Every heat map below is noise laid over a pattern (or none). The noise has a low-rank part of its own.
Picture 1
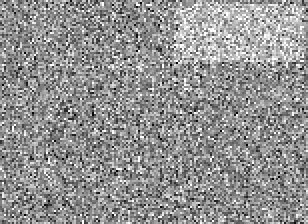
one block
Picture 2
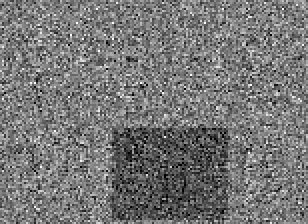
one block
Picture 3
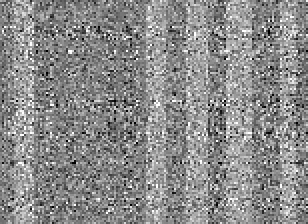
bands of columns
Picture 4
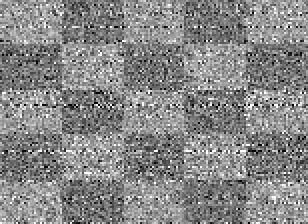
a checkerboard
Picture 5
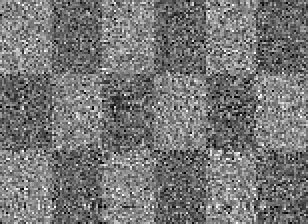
a checkerboard
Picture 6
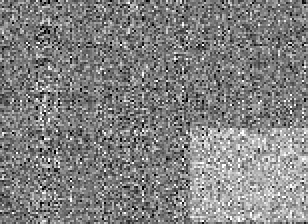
one block
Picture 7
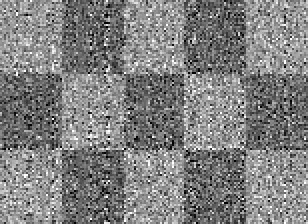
a checkerboard
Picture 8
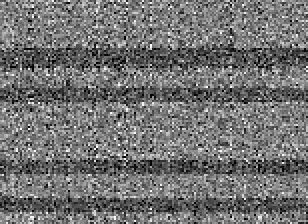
bands of rows
